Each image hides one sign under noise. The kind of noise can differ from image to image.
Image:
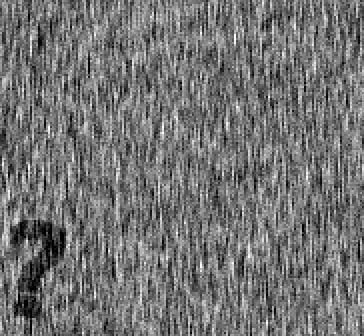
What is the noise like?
streaked along the columns
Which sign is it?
question mark
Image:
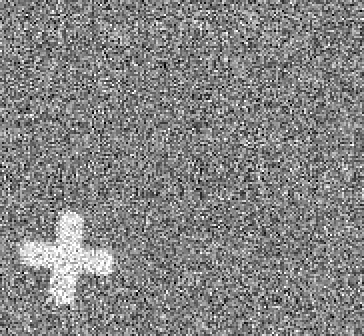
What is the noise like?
low rank plus noise
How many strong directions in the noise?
five to eight
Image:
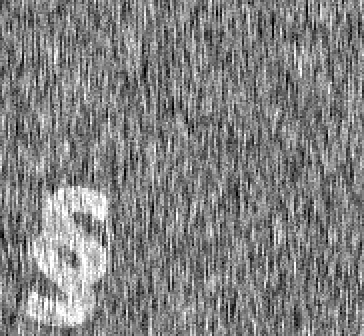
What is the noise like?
streaked along the columns
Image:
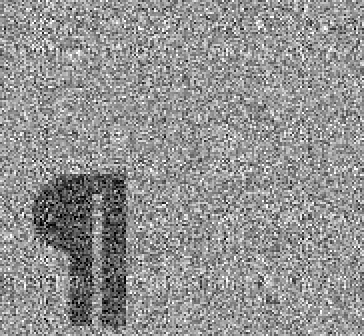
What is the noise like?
low rank plus noise
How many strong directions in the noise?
three or four
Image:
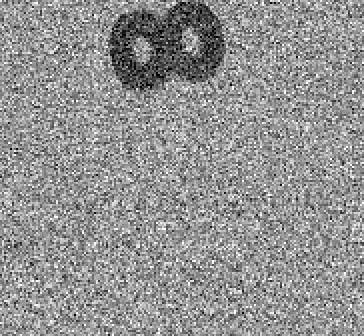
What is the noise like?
low rank plus noise
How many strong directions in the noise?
five to eight
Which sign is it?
infinity sign
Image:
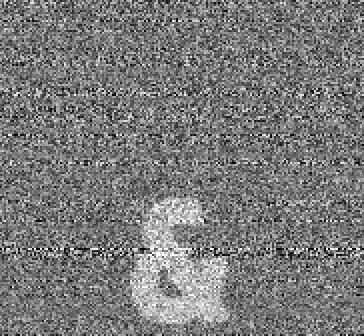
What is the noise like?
rows of uneven size
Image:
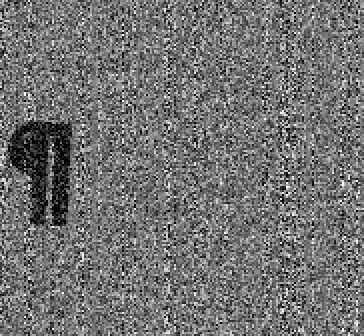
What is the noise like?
columns of uneven size
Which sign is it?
pilcrow
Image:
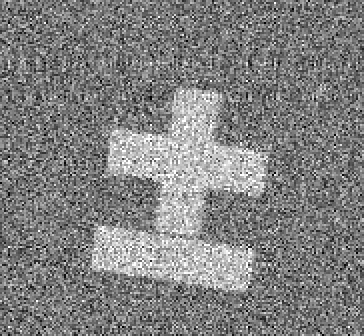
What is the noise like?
low rank plus noise
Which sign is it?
plus-minus sign
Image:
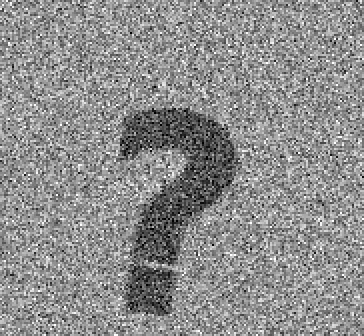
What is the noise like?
independent entries
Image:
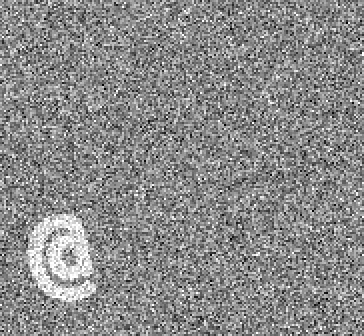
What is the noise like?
independent entries
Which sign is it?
at sign
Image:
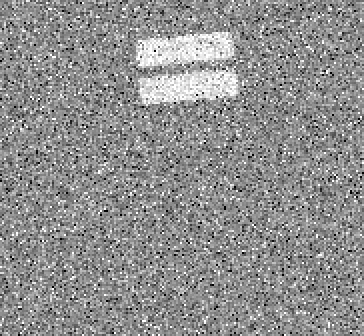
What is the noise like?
heavy tails
